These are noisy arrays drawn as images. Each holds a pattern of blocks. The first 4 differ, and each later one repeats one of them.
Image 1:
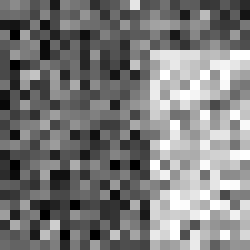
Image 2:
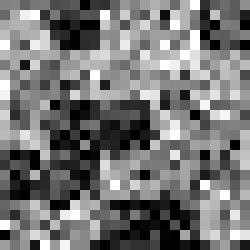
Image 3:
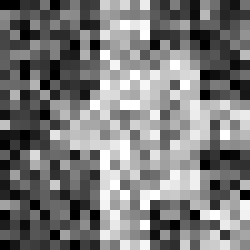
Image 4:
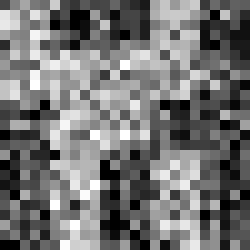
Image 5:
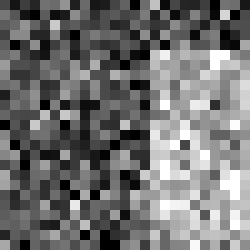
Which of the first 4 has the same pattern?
1
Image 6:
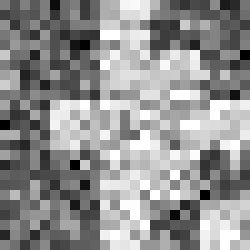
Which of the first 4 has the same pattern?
3
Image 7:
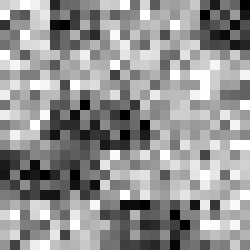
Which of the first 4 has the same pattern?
2
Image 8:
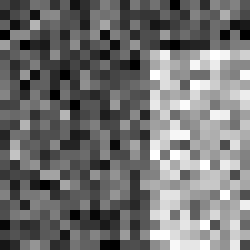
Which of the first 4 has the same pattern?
1
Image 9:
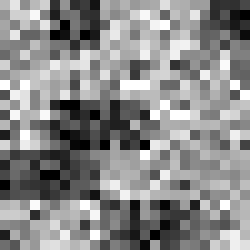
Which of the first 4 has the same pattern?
2
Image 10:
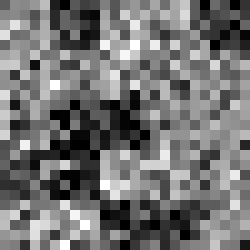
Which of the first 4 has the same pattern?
2
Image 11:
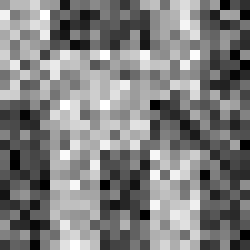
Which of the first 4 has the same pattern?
4
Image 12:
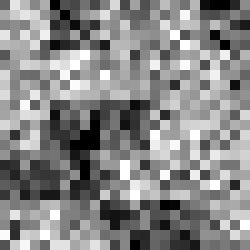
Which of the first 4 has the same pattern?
2
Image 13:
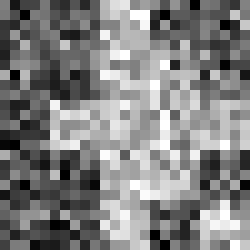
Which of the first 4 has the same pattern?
3
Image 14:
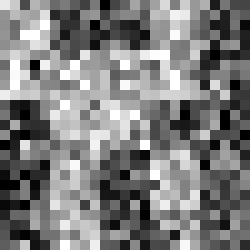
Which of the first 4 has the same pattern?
4
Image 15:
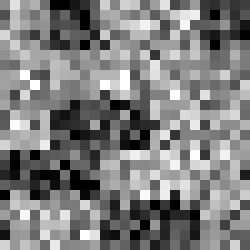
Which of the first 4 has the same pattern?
2
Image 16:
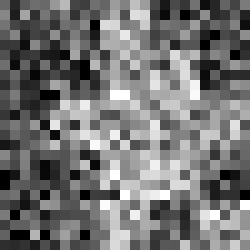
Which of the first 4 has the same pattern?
3
